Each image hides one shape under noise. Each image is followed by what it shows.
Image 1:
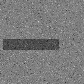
bar
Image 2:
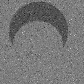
crescent
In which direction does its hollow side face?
down
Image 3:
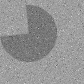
disc with a wedge cut out
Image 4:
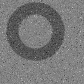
ring
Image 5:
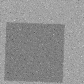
square
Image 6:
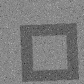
square frame
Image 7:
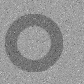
ring
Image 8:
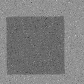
square
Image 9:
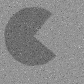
disc with a wedge cut out
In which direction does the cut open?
right
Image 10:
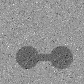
dumbbell
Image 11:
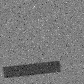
bar
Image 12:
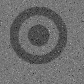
bullseye
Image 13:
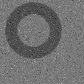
ring
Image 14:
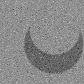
crescent
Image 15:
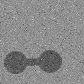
dumbbell
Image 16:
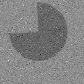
disc with a wedge cut out
